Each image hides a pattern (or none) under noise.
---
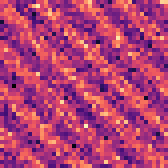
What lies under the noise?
diagonal stripes
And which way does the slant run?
top left to bottom right
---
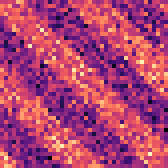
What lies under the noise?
diagonal stripes
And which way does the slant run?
top left to bottom right
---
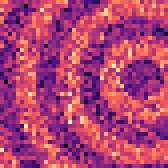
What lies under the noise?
rings round one point
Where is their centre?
middle right
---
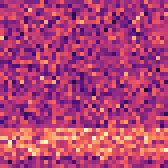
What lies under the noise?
one horizontal stripe
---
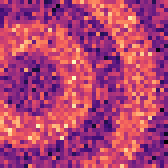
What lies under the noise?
rings round one point
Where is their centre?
middle left
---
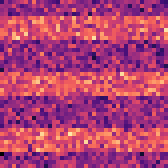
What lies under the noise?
horizontal stripes
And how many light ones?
3
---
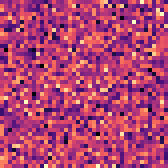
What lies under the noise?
only noise
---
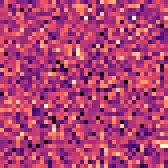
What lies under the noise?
only noise
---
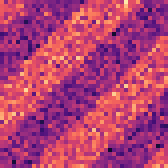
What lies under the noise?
diagonal stripes
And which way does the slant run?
bottom left to top right
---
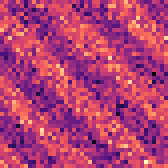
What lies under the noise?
diagonal stripes
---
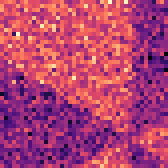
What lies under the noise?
spokes from one point
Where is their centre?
bottom right
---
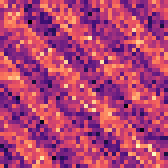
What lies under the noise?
diagonal stripes
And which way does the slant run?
top left to bottom right
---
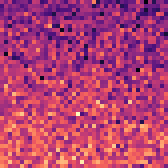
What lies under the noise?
a smooth slope
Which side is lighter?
bottom
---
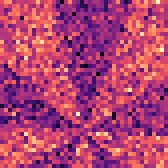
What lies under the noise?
spokes from one point
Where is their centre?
bottom middle
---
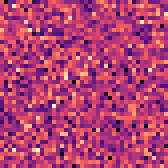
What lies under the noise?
only noise
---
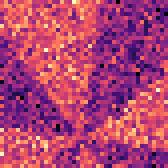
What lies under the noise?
spokes from one point
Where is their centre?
bottom middle
